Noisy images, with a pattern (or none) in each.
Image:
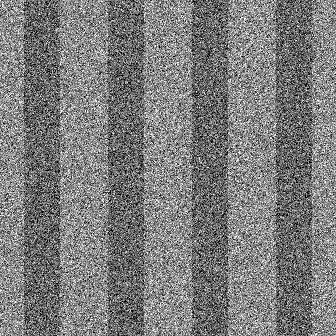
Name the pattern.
vertical stripes
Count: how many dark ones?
4
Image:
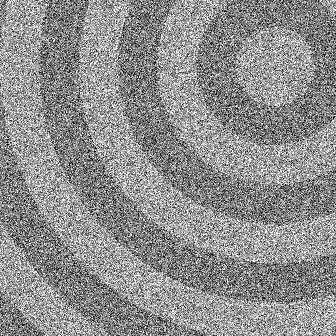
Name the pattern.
rings round one point
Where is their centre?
top right
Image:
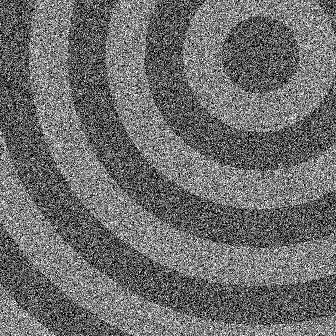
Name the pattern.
rings round one point
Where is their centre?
top right
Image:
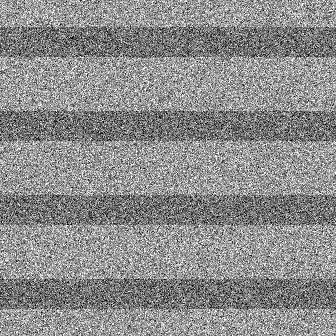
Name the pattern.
horizontal stripes
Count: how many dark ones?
4
